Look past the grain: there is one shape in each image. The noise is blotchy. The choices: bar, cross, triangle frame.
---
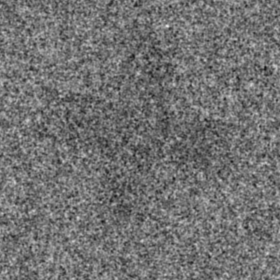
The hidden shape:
cross
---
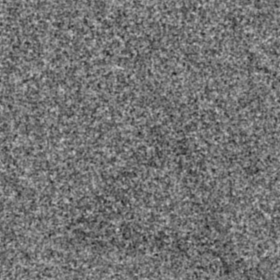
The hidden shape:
triangle frame
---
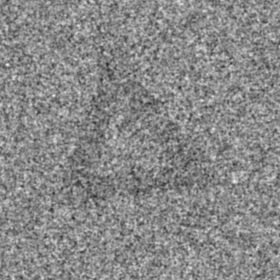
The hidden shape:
triangle frame
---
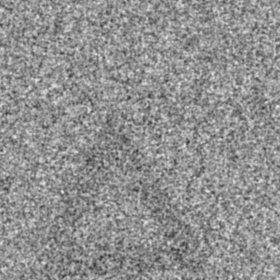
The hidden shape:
triangle frame
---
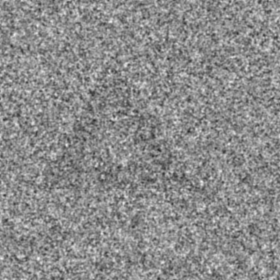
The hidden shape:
triangle frame
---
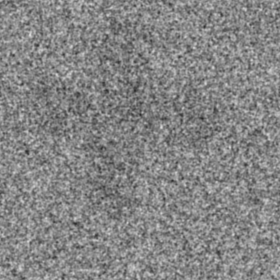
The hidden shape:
cross
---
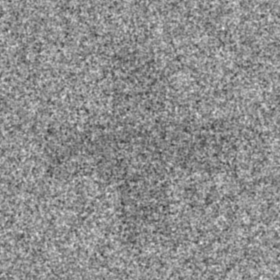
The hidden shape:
cross
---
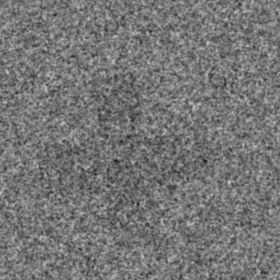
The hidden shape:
cross
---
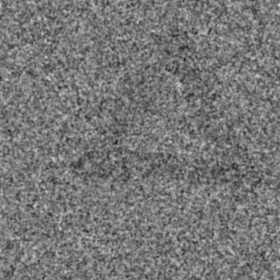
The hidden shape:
triangle frame
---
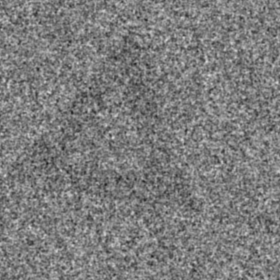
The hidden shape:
triangle frame
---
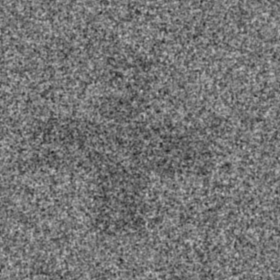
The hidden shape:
cross
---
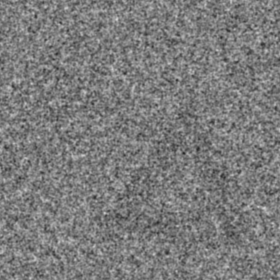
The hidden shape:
triangle frame
